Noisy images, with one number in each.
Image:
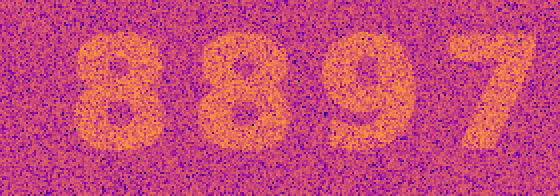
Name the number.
8897
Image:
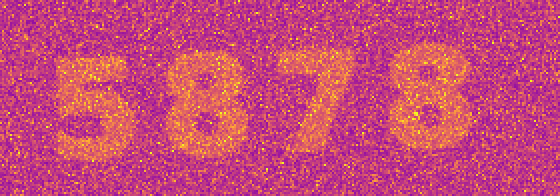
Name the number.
5878
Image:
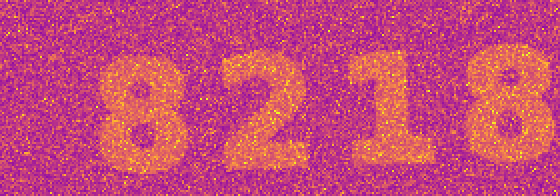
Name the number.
8218
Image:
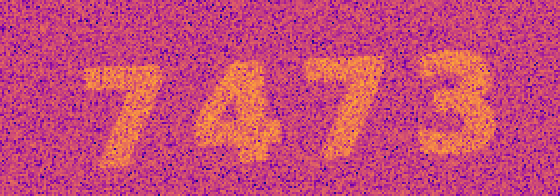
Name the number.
7473
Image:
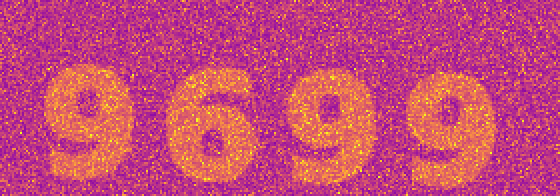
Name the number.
9699
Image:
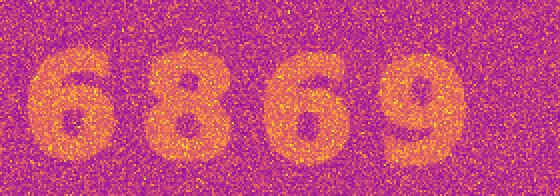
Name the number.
6869
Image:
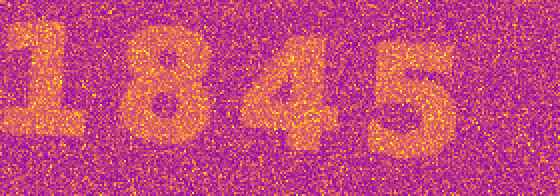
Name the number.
1845
